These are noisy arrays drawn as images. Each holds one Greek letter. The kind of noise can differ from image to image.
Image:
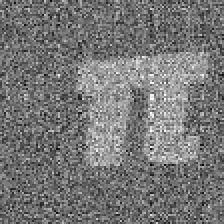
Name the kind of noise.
low rank plus noise
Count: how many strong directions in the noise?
one
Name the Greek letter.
pi
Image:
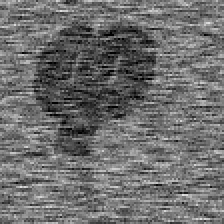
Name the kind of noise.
streaked along the rows
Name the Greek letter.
phi
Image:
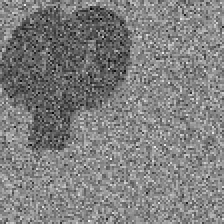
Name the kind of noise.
independent entries
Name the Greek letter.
phi
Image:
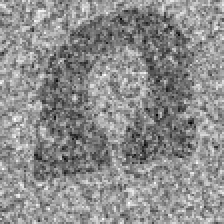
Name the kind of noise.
blotchy
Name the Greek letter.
omega
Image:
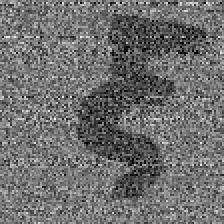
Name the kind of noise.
rows of uneven size
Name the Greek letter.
xi
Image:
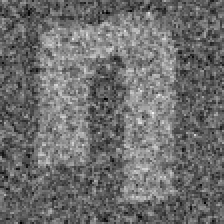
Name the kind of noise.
blotchy
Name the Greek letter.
eta
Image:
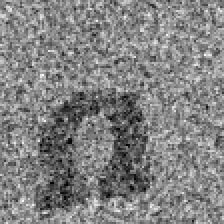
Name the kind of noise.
blotchy
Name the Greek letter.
omega
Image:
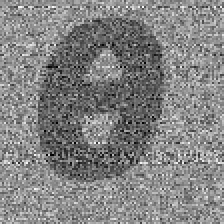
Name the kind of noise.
rows of uneven size
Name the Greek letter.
theta
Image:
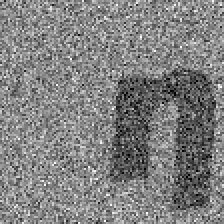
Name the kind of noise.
independent entries
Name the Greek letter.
eta
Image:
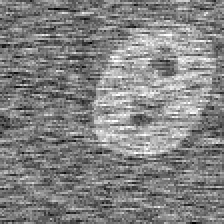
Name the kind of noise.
streaked along the rows
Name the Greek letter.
theta
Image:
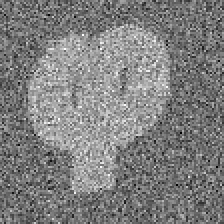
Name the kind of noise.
low rank plus noise
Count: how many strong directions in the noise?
three or four
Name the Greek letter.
phi
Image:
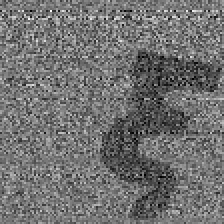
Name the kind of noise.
rows of uneven size
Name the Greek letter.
xi
